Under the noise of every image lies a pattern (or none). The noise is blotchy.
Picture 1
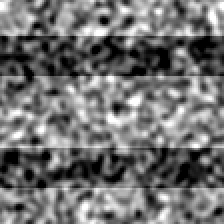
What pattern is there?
horizontal stripes
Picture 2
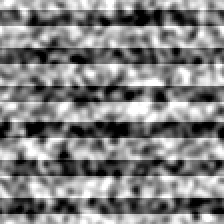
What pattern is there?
horizontal stripes
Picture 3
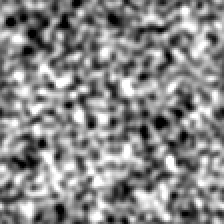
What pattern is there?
only noise
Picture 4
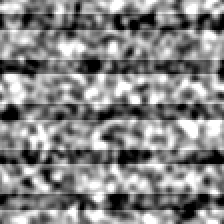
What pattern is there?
horizontal stripes
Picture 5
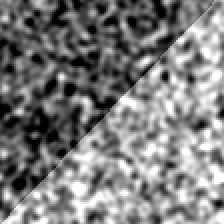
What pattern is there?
a sharp edge
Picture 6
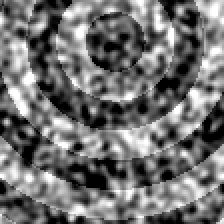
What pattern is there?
rings round one point
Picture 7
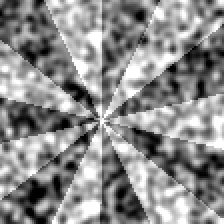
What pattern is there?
spokes from one point
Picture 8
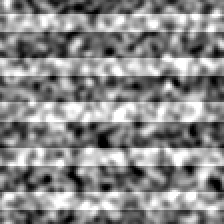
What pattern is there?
horizontal stripes
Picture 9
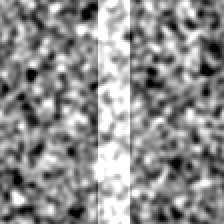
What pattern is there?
one vertical stripe
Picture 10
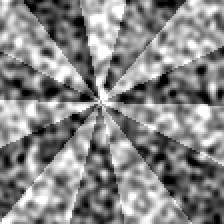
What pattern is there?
spokes from one point
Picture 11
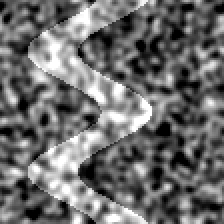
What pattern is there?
a wavy band
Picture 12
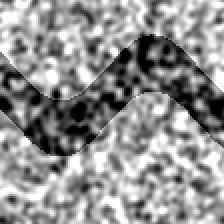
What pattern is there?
a wavy band
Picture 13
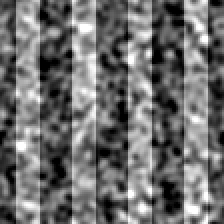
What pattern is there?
vertical stripes
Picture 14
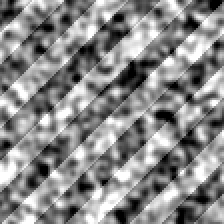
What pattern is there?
diagonal stripes
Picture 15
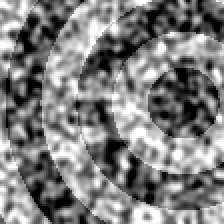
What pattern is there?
rings round one point
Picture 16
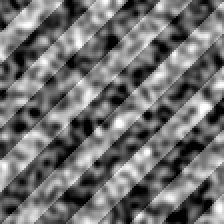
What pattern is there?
diagonal stripes
